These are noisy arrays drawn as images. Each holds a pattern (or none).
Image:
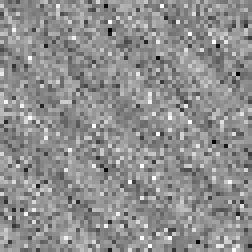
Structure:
diagonal stripes
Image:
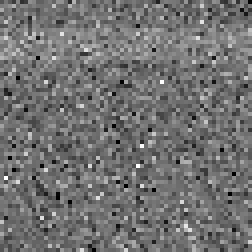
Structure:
one horizontal stripe
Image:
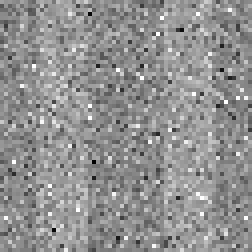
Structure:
vertical stripes
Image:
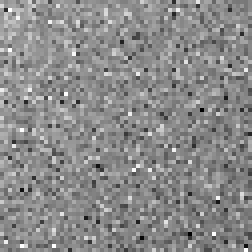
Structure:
a smooth slope
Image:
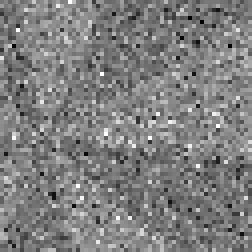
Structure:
spokes from one point
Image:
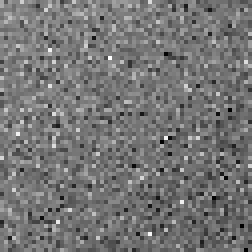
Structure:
a smooth slope
